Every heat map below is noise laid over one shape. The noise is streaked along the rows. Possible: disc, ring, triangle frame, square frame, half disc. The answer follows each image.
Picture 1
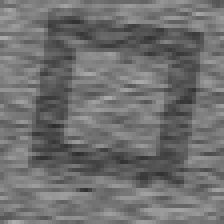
dark square frame
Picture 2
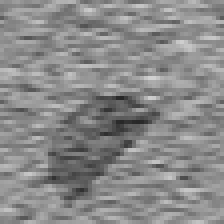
dark half disc
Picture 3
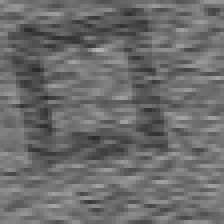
dark square frame
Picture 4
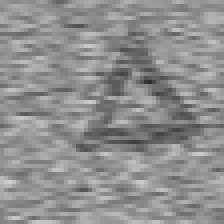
dark triangle frame
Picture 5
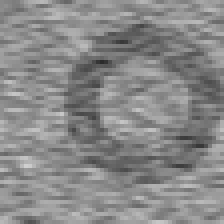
dark ring
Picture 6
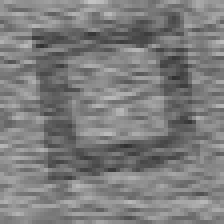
dark square frame
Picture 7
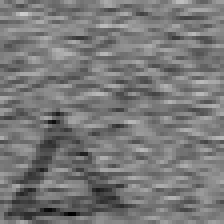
dark triangle frame
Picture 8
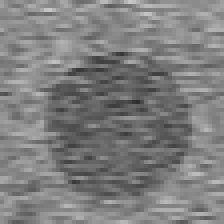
dark disc
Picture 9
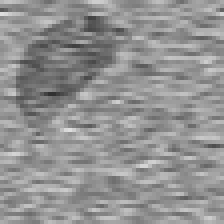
dark half disc
